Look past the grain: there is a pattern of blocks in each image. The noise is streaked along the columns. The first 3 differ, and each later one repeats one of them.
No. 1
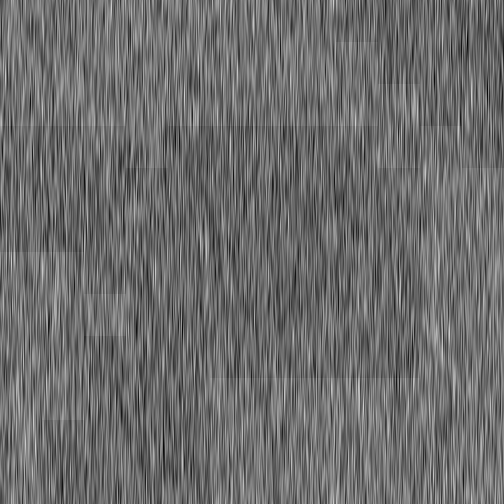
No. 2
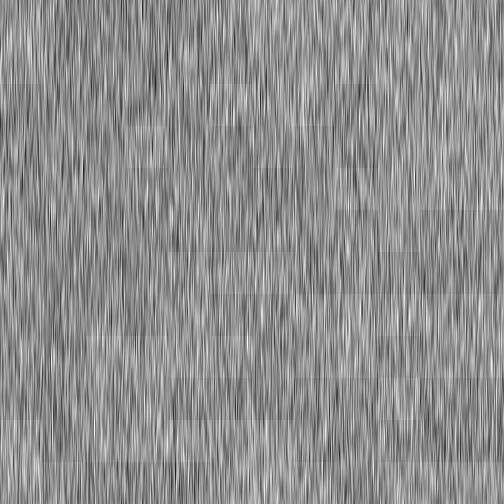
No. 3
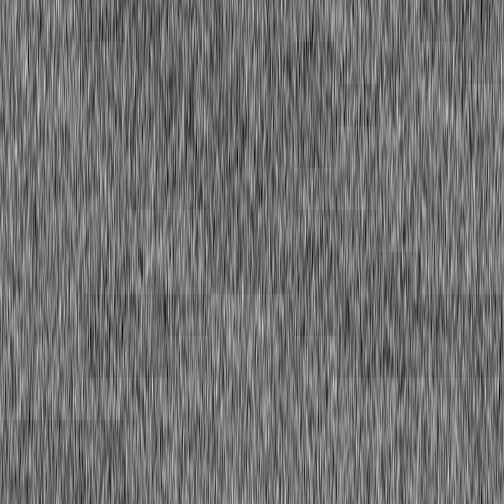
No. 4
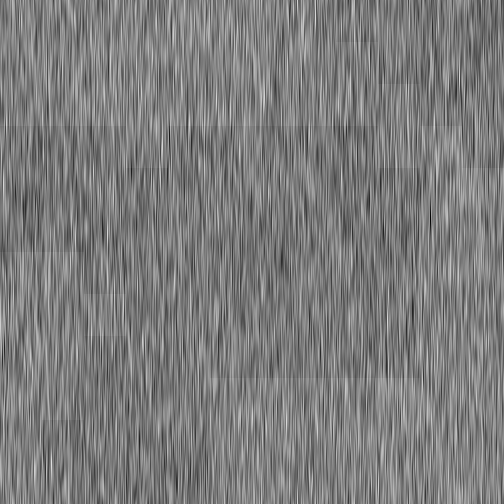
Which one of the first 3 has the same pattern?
1
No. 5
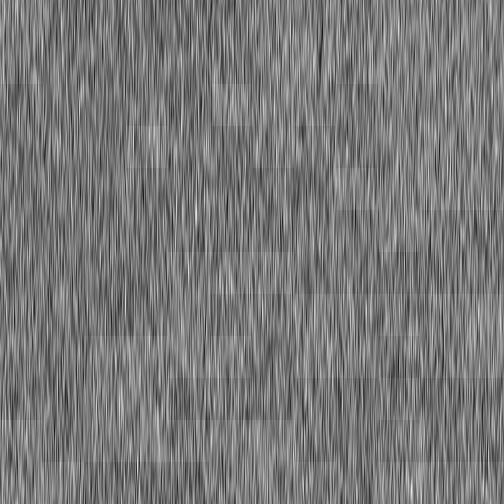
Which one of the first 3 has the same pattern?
2
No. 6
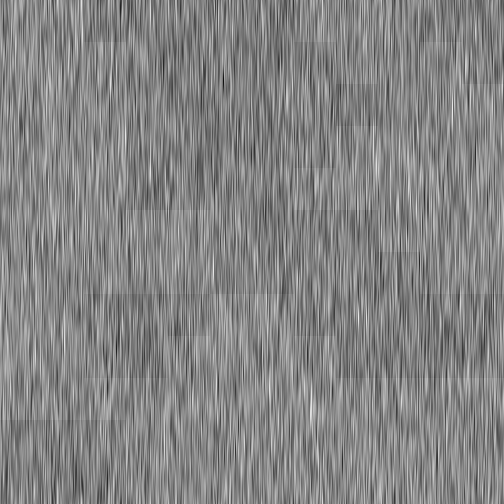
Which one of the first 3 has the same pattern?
3
